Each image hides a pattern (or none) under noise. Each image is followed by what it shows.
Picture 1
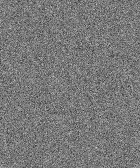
only noise
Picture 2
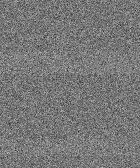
bands of rows
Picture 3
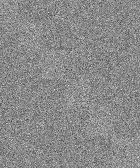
blocks along the diagonal
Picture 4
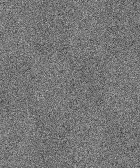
a checkerboard
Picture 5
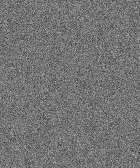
only noise
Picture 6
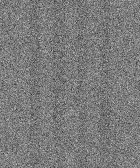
bands of columns
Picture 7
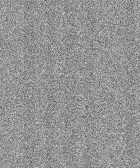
bands of columns
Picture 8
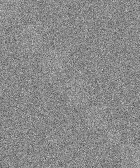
blocks along the diagonal
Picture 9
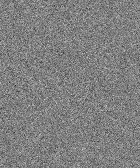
only noise
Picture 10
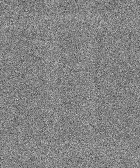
bands of rows crossing bands of columns
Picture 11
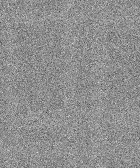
bands of rows crossing bands of columns
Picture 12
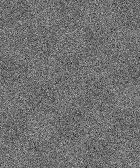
a checkerboard
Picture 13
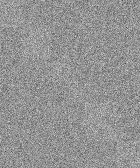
blocks along the diagonal
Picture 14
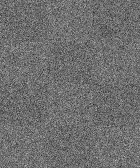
a checkerboard
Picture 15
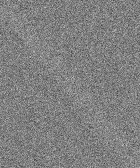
a diagonal band
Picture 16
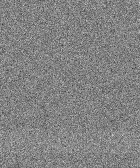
one band of rows
